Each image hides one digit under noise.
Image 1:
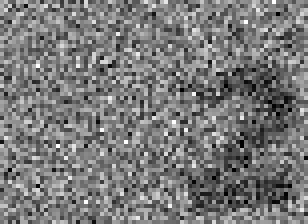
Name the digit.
2
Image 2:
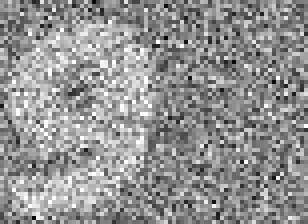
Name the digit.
9
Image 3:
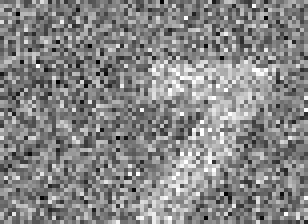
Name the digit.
7
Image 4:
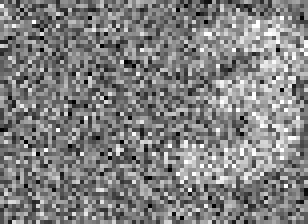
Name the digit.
3
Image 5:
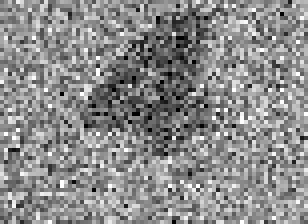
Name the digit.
4
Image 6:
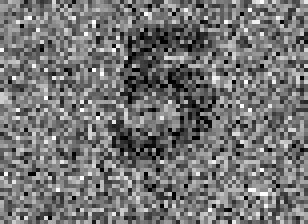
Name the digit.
5
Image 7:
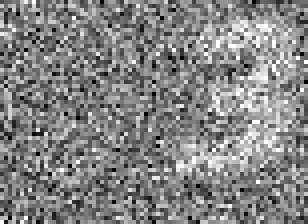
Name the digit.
3
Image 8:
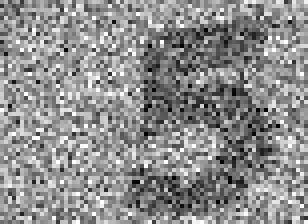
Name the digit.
5
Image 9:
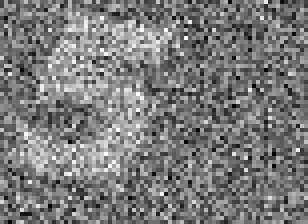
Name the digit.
5
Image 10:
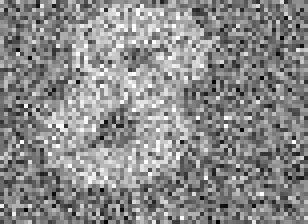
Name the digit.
8
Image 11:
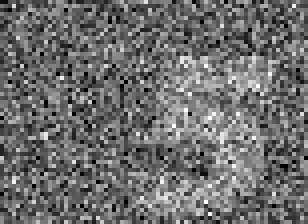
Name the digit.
5
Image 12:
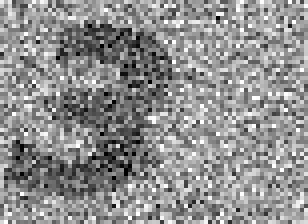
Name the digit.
3
